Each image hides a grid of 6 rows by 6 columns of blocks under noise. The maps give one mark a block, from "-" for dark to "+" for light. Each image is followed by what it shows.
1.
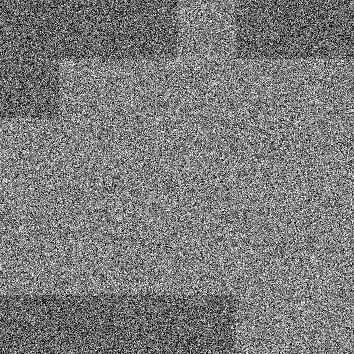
- - - + - -
- + + + + +
+ + + + + +
+ + + + + +
+ + + + + +
- - - - + +
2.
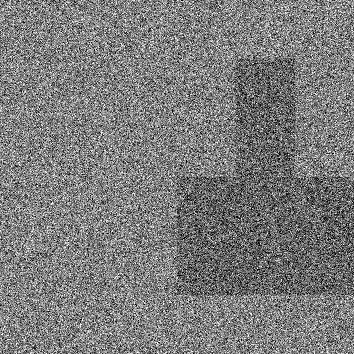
+ + + + + +
+ + + + - +
+ + + + - +
+ + + - - -
+ + + - - -
+ + + + + +
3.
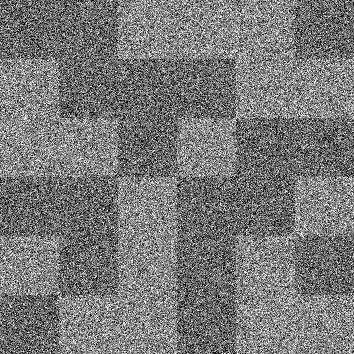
- - + + + -
+ - - - + +
+ + - + - -
- - + - - +
+ - + - + -
- + + - + +
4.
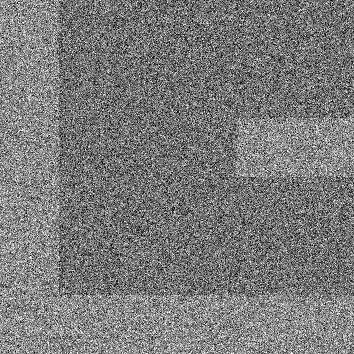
+ - - - - -
+ - - - - -
+ - - - + +
+ - - - - -
+ - - - - -
+ + + + + +
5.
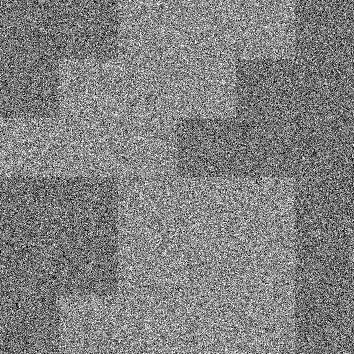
- - + + + -
- + + + - -
+ + + - - -
- - + + + -
- - + + + -
- + + + + -
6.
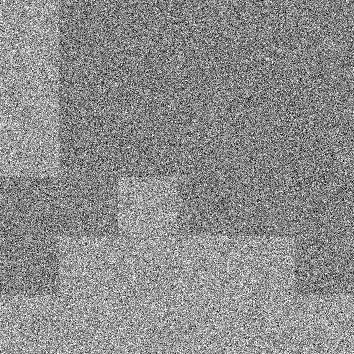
+ - - - - -
+ - - - - -
+ - - - - -
- - + - - -
- + + + + -
+ + + + + +
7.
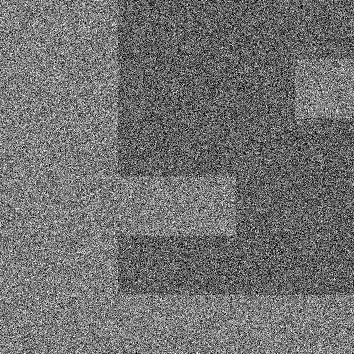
+ + - - - -
+ + - - - +
+ + - - - -
+ + + + - -
+ + - - - -
+ + + + + +
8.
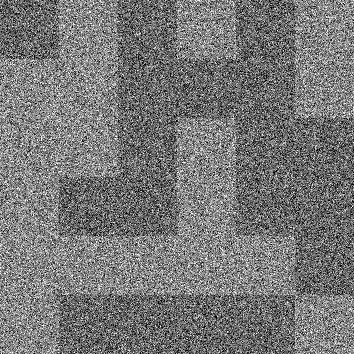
- + - + - +
+ + - - - +
+ + - + - -
+ - - + - -
+ + + + + -
+ - - - - +
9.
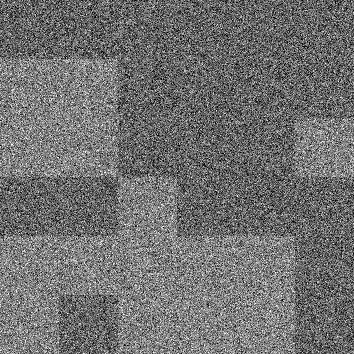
- - - - - -
+ + - - - -
+ + - - - +
- - + - - -
+ + + + + -
+ - + + + -
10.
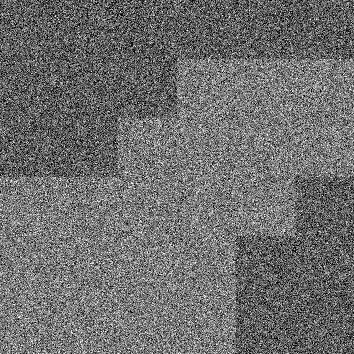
- - - - - -
- - - + + +
- - + + + +
+ + + + + -
+ + + + - -
+ + + + - -
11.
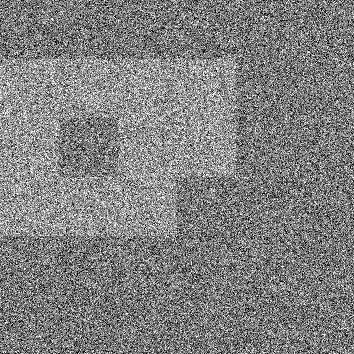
- - - - - -
+ + + + - -
+ - + + - -
+ + + - - -
- - - - - -
- - - - - -
